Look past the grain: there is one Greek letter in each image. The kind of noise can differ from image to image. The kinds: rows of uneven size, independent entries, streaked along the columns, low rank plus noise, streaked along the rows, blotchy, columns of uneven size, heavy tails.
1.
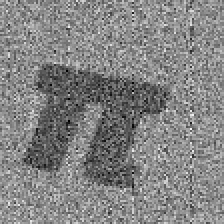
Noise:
columns of uneven size
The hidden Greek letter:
pi
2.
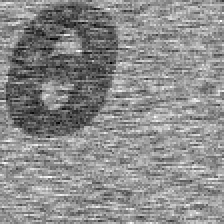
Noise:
streaked along the rows
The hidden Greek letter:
theta
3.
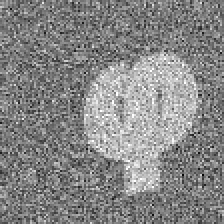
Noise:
low rank plus noise
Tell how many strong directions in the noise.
two
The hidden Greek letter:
phi
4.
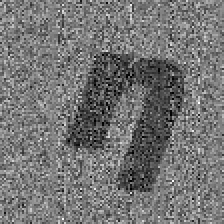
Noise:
columns of uneven size
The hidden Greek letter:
eta
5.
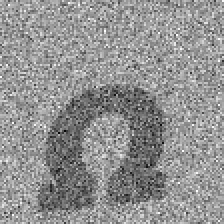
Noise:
independent entries
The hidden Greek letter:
omega
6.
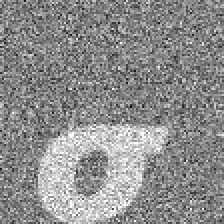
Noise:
low rank plus noise
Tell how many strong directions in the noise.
five to eight
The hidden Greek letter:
sigma
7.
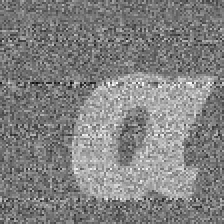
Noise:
rows of uneven size
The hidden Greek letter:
alpha
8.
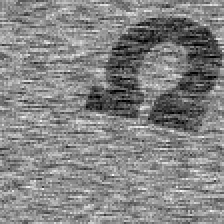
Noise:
streaked along the rows
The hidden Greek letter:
omega
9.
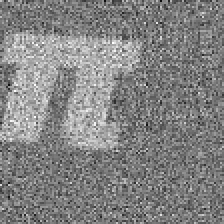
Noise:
low rank plus noise
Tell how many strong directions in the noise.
two
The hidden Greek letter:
pi
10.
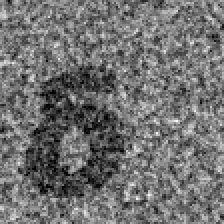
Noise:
blotchy
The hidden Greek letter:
delta
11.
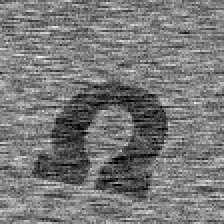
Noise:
streaked along the rows
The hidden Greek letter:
omega
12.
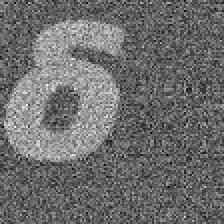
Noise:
low rank plus noise
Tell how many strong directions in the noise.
two
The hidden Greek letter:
delta
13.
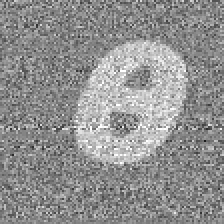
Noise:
rows of uneven size
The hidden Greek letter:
theta
